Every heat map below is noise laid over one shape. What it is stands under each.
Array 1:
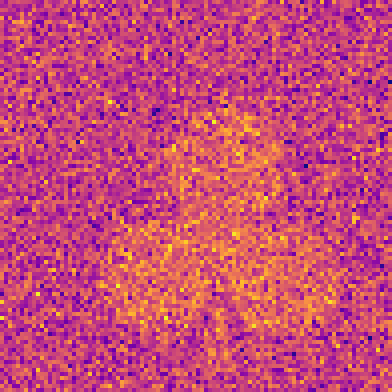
club
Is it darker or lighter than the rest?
lighter
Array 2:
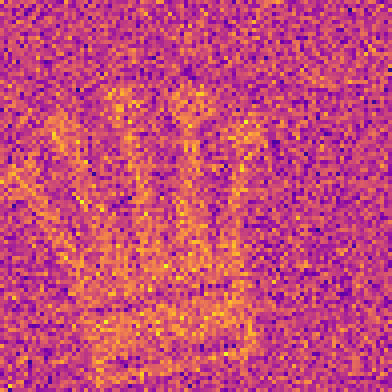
chess queen
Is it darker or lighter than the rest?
lighter
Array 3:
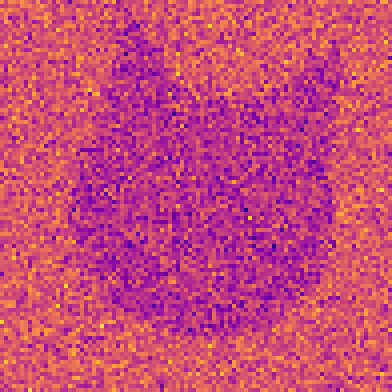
cat's head
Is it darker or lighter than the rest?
darker
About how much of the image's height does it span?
nearly all
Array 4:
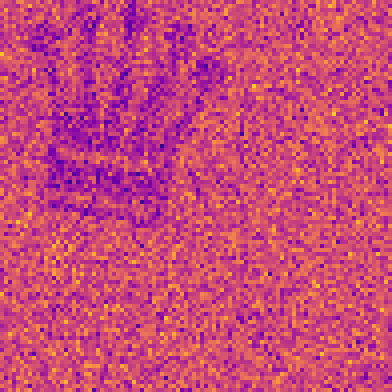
chess queen
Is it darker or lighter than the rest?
darker
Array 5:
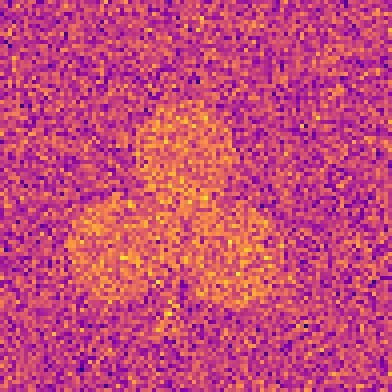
club
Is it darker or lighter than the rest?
lighter
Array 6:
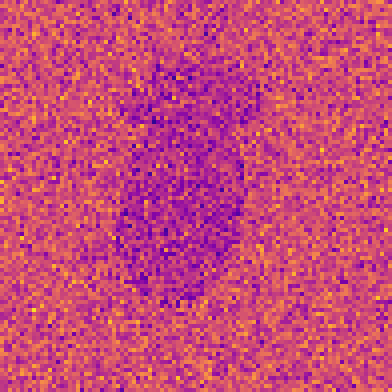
footprint
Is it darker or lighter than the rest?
darker
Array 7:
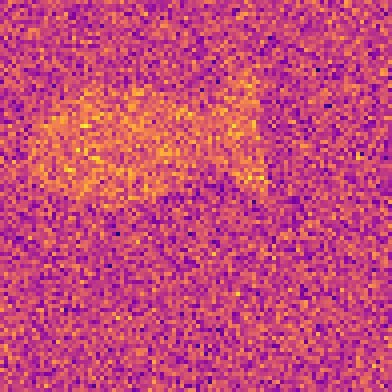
fish
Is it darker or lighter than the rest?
lighter
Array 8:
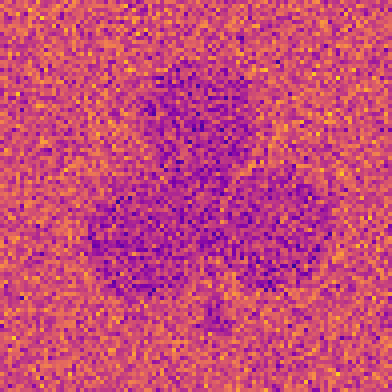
club
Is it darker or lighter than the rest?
darker
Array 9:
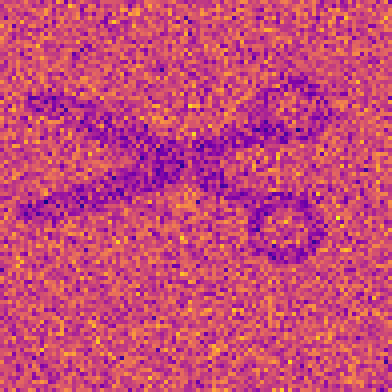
pair of scissors
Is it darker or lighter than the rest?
darker
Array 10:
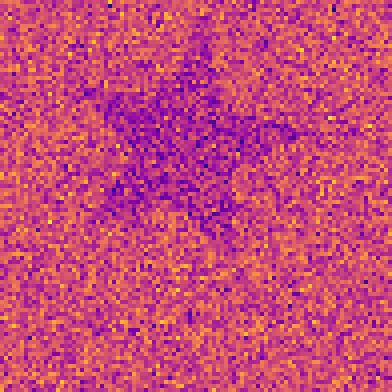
star
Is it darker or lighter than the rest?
darker
